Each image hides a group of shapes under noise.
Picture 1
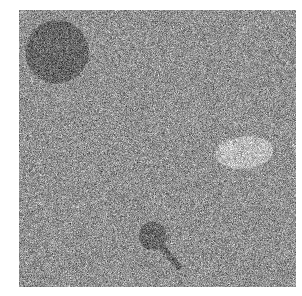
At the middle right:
ellipse
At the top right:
nothing
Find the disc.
top left
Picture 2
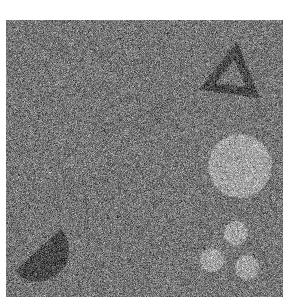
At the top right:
triangle frame
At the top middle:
nothing
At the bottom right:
three dots
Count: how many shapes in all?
4
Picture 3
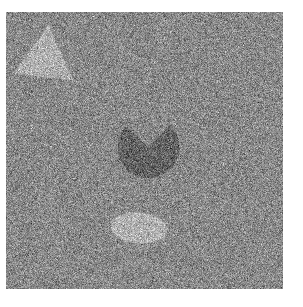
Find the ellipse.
bottom middle
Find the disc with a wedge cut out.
centre
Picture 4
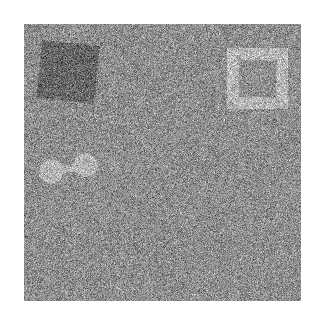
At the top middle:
nothing
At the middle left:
dumbbell
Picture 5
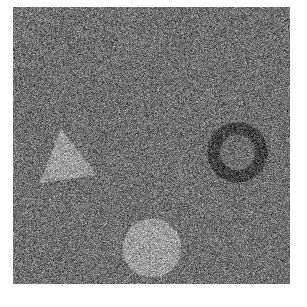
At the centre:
nothing
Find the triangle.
middle left
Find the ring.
middle right
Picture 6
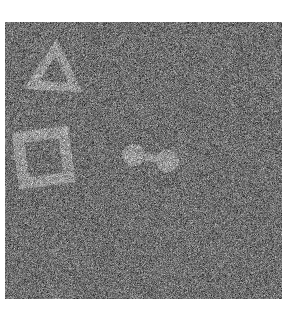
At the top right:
nothing
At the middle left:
square frame
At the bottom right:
nothing
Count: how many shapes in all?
3
